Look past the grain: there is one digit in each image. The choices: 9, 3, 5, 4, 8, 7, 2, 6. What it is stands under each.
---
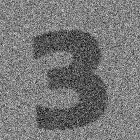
dark 3
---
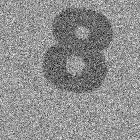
dark 8
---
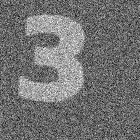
light 3
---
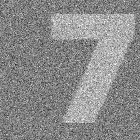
light 7
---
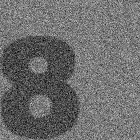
dark 8
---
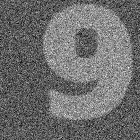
light 9
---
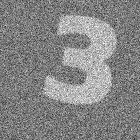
light 3
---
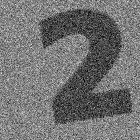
dark 2
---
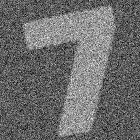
light 7
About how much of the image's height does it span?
nearly all
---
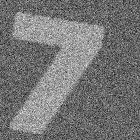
light 7
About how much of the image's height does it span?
nearly all
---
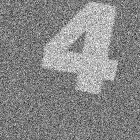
light 4
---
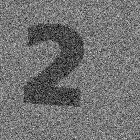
dark 2
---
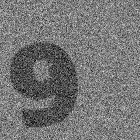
dark 9
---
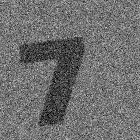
dark 7
